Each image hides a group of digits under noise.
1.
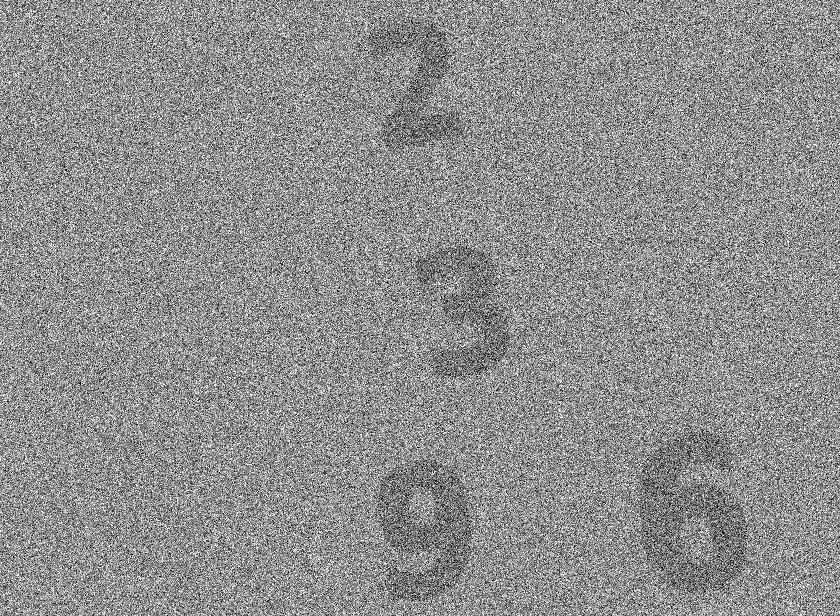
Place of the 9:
bottom middle
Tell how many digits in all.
4
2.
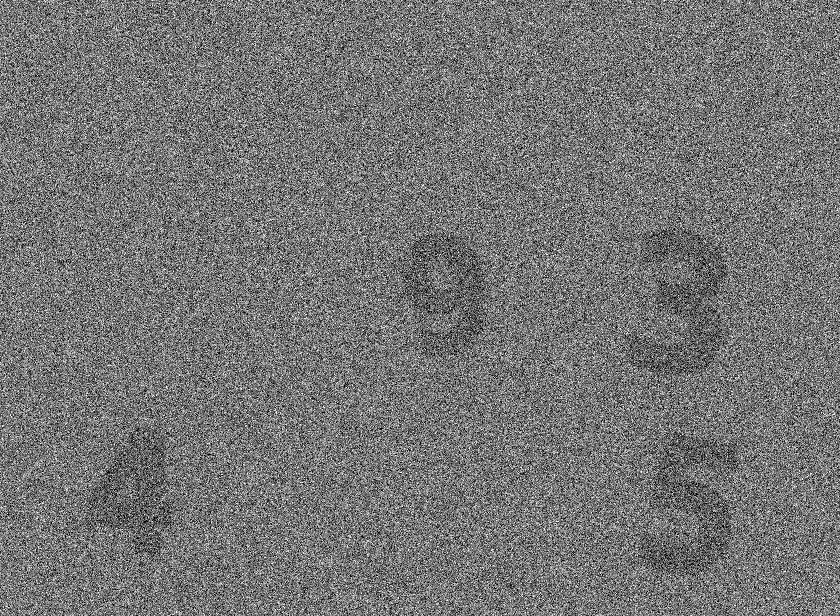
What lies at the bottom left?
4
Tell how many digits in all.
4
